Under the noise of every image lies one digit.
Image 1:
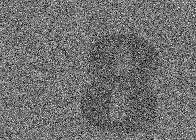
dark 8
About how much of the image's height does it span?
two thirds
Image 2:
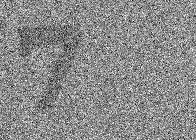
dark 7
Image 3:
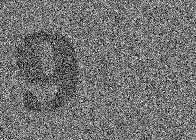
dark 9
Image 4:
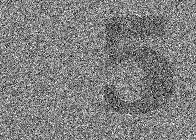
dark 5
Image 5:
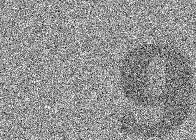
dark 9
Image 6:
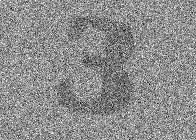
dark 3
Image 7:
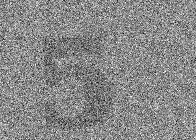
dark 5
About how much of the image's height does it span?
two thirds
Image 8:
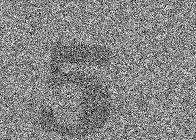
dark 5
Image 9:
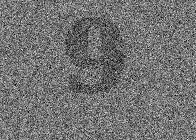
dark 9
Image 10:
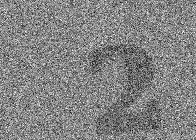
dark 2
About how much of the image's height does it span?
two thirds
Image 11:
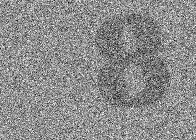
dark 8
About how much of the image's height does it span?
two thirds
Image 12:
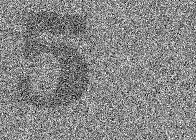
dark 5
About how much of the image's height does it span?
two thirds
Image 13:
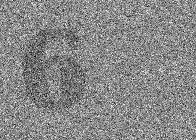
dark 6
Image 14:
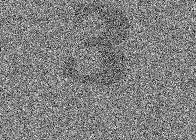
dark 3
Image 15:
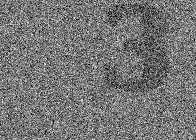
dark 3
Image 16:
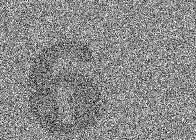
dark 6
